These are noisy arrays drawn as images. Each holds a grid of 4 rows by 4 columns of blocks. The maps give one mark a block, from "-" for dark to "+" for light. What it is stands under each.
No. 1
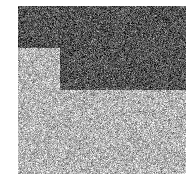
- - - -
+ - - -
+ + + +
+ + + +
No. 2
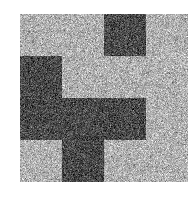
+ + - +
- + + +
- - - +
+ - + +
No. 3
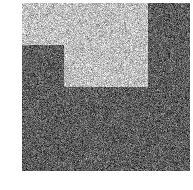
+ + + -
- + + -
- - - -
- - - -
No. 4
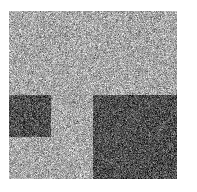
+ + + +
+ + + +
- + - -
+ + - -
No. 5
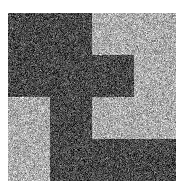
- - + +
- - - +
+ - + +
+ - - -
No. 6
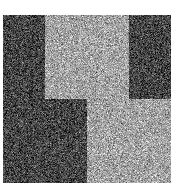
- + + -
- + + -
- - + +
- - + +
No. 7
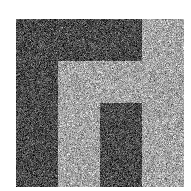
- - - +
- + + +
- + - +
- + - +
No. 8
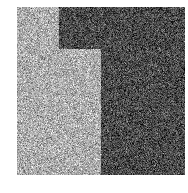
+ - - -
+ + - -
+ + - -
+ + - -
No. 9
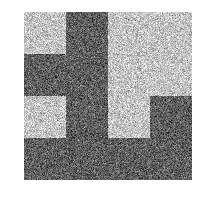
+ - + +
- - + +
+ - + -
- - - -
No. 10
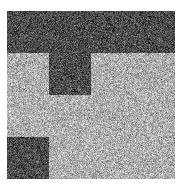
- - - -
+ - + +
+ + + +
- + + +
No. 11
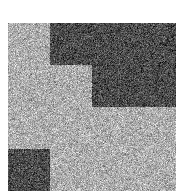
+ - - -
+ + - -
+ + + +
- + + +
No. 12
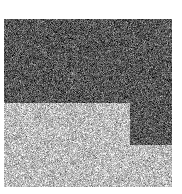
- - - -
- - - -
+ + + -
+ + + +
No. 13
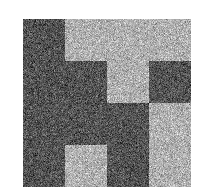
- + + +
- - + -
- - - +
- + - +
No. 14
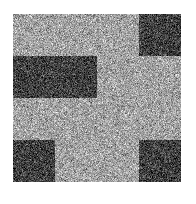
+ + + -
- - + +
+ + + +
- + + -
